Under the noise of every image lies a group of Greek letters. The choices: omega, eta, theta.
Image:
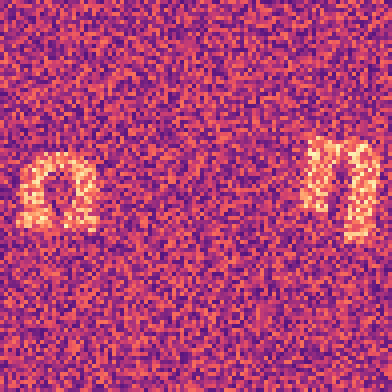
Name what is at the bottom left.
nothing
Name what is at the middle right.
eta
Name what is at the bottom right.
nothing
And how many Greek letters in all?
2
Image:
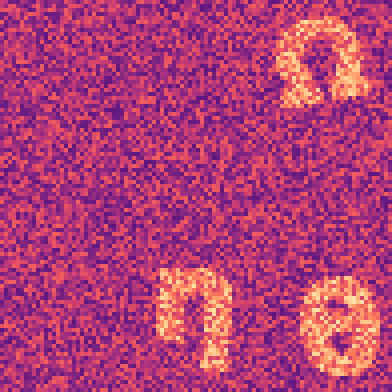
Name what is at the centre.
nothing
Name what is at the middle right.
nothing
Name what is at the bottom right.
theta
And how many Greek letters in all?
3
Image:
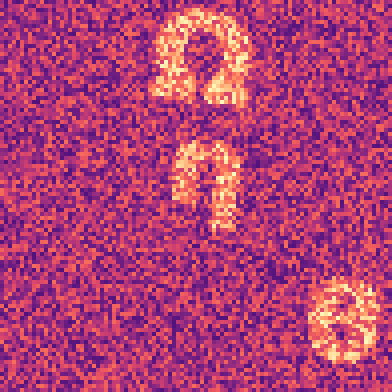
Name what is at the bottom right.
theta
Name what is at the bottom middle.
nothing
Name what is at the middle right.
nothing
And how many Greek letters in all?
3
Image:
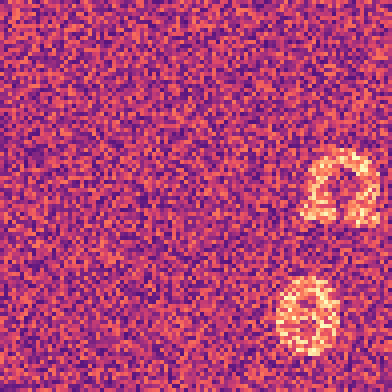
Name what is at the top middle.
nothing
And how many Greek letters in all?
2
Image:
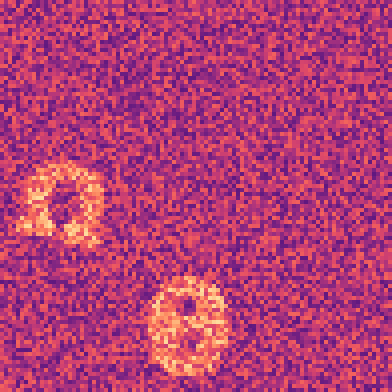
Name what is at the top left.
nothing
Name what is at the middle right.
nothing
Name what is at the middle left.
omega
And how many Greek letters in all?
2
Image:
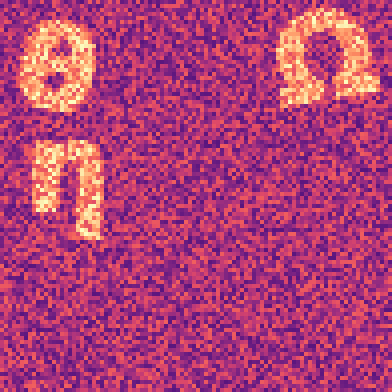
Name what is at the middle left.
eta
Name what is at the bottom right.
nothing
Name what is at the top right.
omega
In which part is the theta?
top left
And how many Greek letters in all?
3
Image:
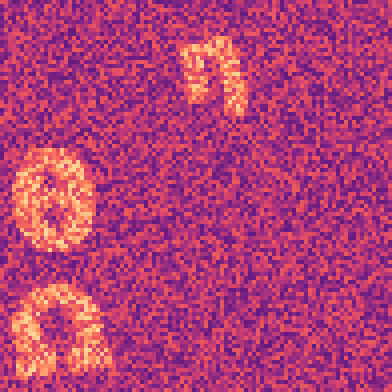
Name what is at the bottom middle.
nothing
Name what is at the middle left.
theta
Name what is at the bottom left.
omega
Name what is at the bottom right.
nothing
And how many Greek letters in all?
3
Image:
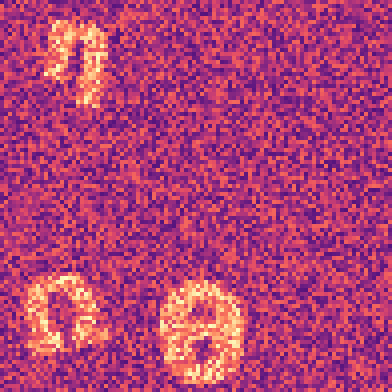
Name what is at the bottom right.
nothing
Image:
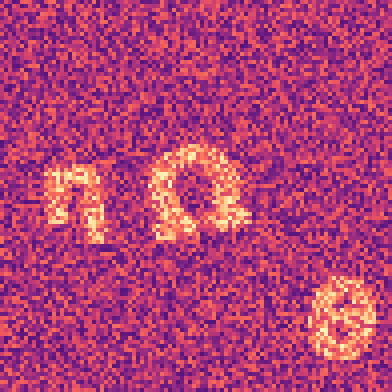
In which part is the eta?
middle left
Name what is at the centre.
omega
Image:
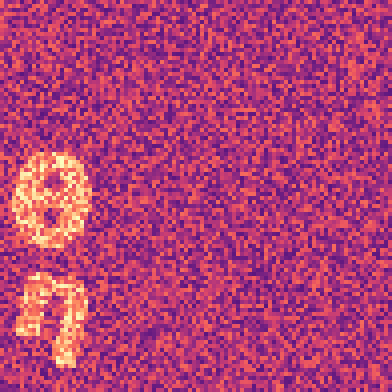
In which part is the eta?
bottom left
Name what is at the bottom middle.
nothing
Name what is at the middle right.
nothing
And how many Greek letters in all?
2
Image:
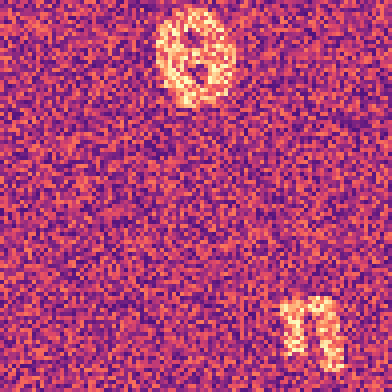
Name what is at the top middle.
theta
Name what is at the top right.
nothing
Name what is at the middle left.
nothing
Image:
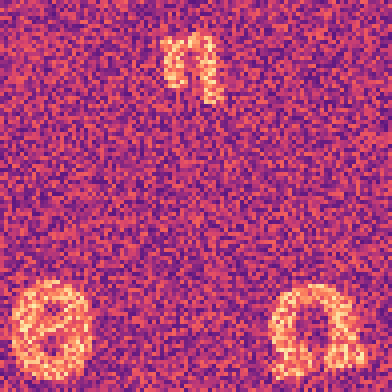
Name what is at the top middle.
eta
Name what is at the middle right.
nothing
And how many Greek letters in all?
3
